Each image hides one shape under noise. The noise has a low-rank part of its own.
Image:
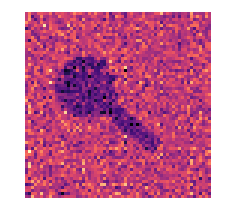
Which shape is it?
lollipop
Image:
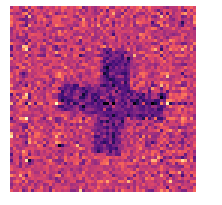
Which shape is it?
cross
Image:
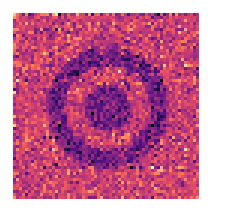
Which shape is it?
bullseye
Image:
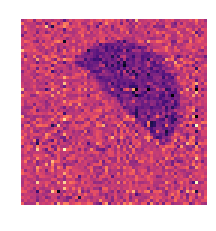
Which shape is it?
half disc
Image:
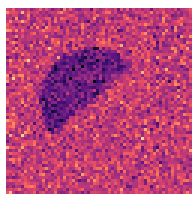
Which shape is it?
half disc
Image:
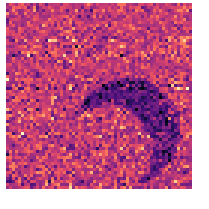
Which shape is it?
crescent
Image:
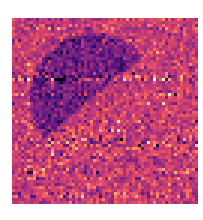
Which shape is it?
half disc
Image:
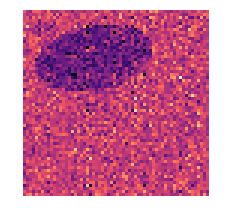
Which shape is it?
ellipse
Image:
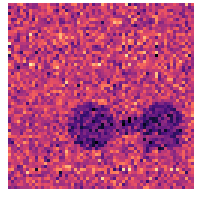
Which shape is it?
dumbbell
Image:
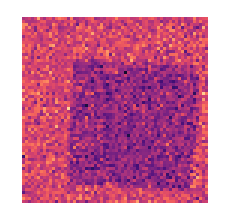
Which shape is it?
square
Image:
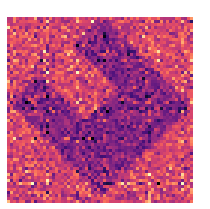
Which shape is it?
square with a notch
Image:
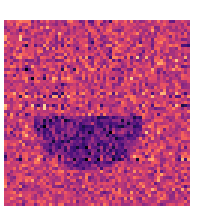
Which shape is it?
half disc
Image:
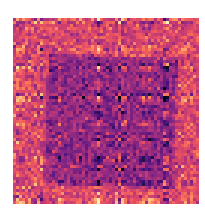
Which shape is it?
square
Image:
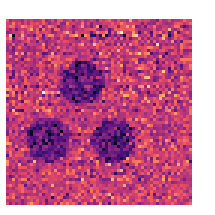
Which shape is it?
three dots
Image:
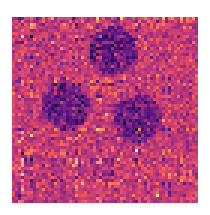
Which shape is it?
three dots
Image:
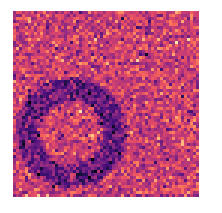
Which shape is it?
ring
